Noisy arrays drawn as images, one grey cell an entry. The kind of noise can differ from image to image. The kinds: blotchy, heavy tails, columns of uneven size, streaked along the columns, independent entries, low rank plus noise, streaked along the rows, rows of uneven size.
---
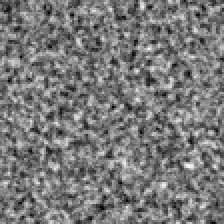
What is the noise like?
blotchy
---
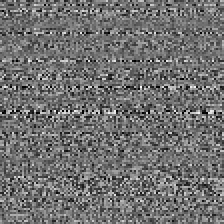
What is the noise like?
rows of uneven size
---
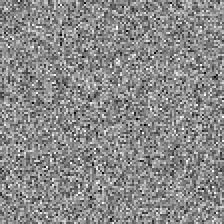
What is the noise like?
independent entries
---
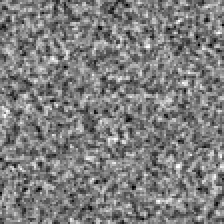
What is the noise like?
blotchy
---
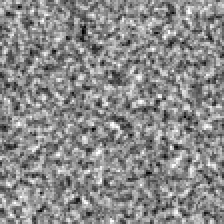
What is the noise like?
blotchy
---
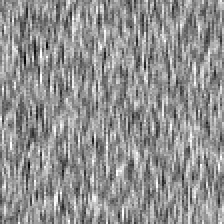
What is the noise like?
streaked along the columns
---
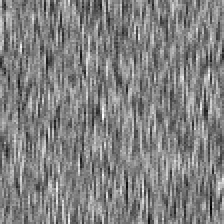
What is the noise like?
streaked along the columns
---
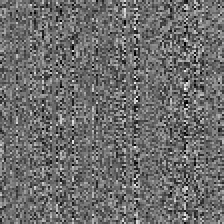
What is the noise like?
columns of uneven size
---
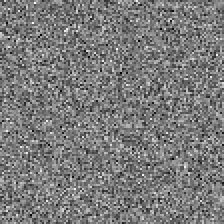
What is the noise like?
independent entries
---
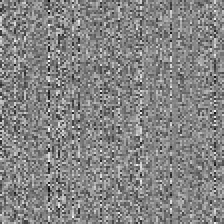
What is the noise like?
columns of uneven size
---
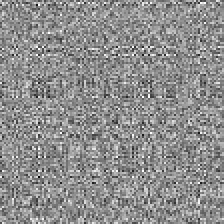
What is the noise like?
low rank plus noise
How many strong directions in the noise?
two
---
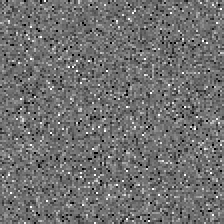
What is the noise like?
heavy tails
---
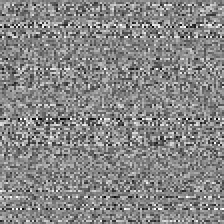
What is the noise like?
rows of uneven size
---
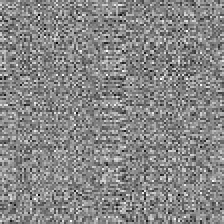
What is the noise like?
low rank plus noise
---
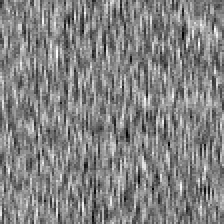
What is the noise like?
streaked along the columns
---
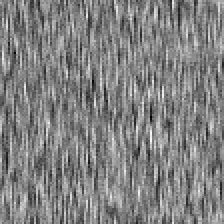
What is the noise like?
streaked along the columns
